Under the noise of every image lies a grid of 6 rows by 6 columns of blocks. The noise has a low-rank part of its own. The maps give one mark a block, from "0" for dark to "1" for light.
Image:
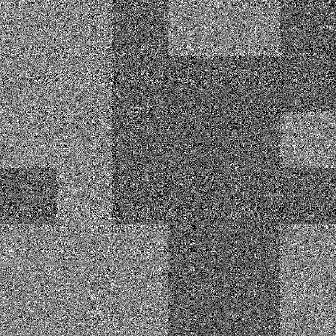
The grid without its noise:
1 1 0 1 1 0
1 1 0 0 0 0
1 1 0 0 0 1
0 1 0 0 0 0
1 1 1 0 0 1
1 1 1 0 0 1
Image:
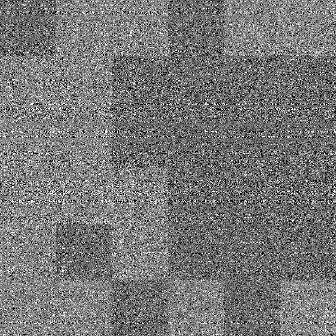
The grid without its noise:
0 1 1 0 1 1
1 1 0 0 0 0
1 1 0 0 0 0
1 1 1 0 0 0
1 0 1 0 0 0
1 1 0 1 0 1
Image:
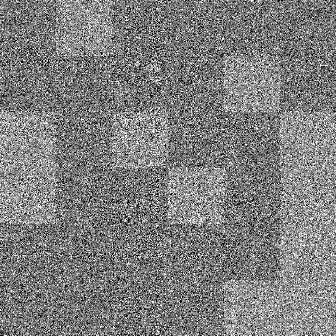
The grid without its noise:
0 1 0 0 0 0
0 0 0 0 1 0
1 0 1 0 0 1
1 0 0 1 0 1
0 0 0 0 0 1
0 0 0 0 1 1
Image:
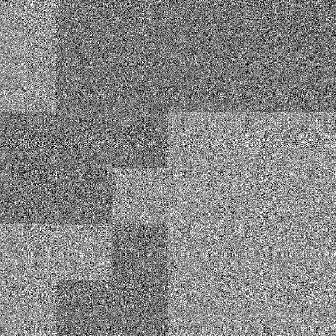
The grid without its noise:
1 0 0 0 0 0
1 0 0 0 0 0
0 0 0 1 1 1
0 0 1 1 1 1
1 1 0 1 1 1
1 0 0 1 1 1
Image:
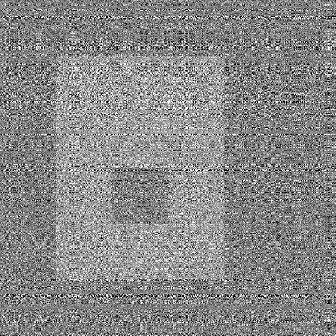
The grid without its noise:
0 0 0 0 0 0
0 1 1 1 0 0
0 1 1 1 0 0
0 1 0 1 0 0
0 1 1 1 0 0
0 0 0 0 0 0
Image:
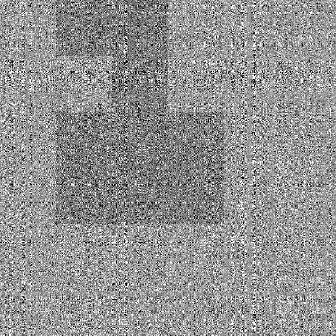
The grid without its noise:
1 0 0 1 1 1
1 1 0 1 1 1
1 0 0 0 1 1
1 0 0 0 1 1
1 1 1 1 1 1
1 1 1 1 1 1
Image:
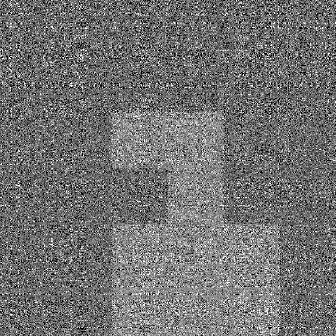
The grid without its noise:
0 0 0 0 0 0
0 0 0 0 0 0
0 0 1 1 0 0
0 0 0 1 0 0
0 0 1 1 1 0
0 0 1 1 1 0
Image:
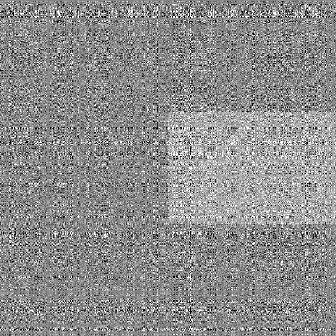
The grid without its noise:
0 0 0 0 0 0
0 0 0 0 0 0
0 0 0 1 1 1
0 0 0 1 1 1
0 0 0 0 0 0
0 0 0 0 0 0
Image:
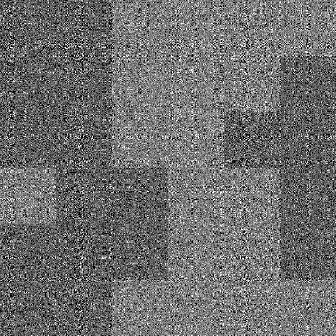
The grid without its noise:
0 0 1 1 1 1
0 0 1 1 1 0
0 0 1 1 0 0
1 0 0 1 1 0
0 0 0 1 1 0
0 0 1 1 1 1
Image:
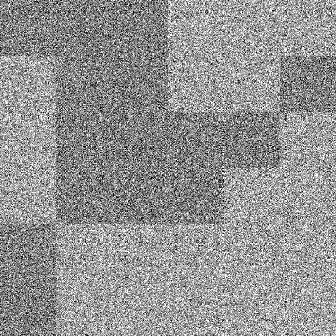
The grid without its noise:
0 0 0 1 1 1
1 0 0 1 1 0
1 0 0 0 0 1
1 0 0 0 1 1
0 1 1 1 1 1
0 1 1 1 1 1
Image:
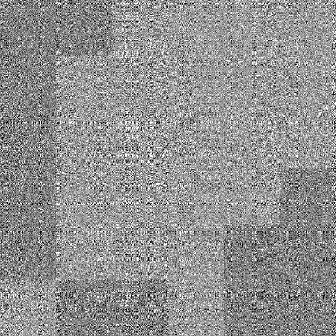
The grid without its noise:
0 0 1 1 1 1
0 1 1 1 1 1
0 1 1 1 1 1
0 1 1 1 1 0
0 1 1 1 0 0
1 0 0 1 0 0
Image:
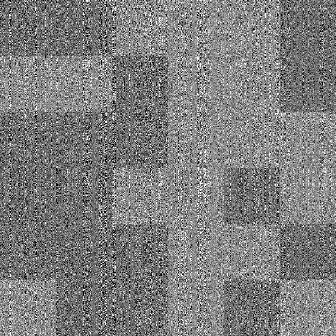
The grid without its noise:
0 0 1 1 1 0
1 1 0 1 1 0
0 0 0 1 1 1
0 0 1 1 0 1
0 0 0 1 1 0
1 0 0 1 0 1
